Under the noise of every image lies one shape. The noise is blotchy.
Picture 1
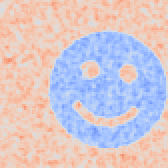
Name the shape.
smiling face
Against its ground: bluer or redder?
bluer
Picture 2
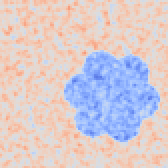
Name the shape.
flower
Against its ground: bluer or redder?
bluer
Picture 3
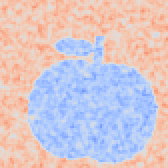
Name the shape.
apple
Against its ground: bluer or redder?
bluer
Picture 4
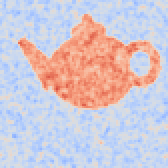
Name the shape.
teapot
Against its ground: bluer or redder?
redder
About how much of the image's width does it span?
nearly all
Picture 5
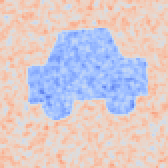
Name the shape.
car
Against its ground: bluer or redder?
bluer
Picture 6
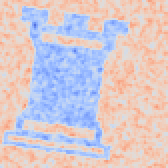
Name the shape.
chess rook
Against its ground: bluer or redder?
bluer
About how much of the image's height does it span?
nearly all
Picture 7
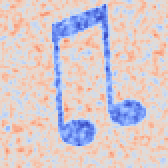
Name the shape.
pair of musical notes
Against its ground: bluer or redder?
bluer
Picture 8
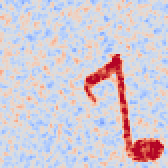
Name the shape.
musical note
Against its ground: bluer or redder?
redder
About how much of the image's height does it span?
two thirds
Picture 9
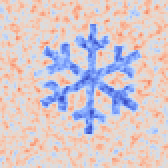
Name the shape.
snowflake
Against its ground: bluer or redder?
bluer
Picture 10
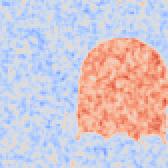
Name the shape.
ghost
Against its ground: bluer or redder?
redder
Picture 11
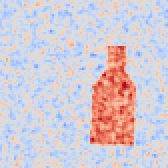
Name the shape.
bottle
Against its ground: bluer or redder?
redder
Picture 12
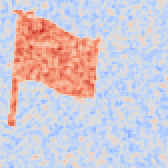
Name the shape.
flag
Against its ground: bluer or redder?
redder
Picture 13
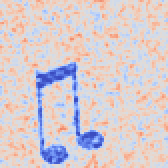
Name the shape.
pair of musical notes
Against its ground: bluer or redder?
bluer
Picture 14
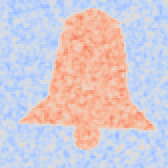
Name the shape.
bell
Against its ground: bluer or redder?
redder
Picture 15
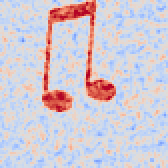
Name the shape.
pair of musical notes
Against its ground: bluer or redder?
redder
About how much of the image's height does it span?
two thirds
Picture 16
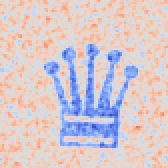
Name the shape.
chess queen
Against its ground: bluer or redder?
bluer
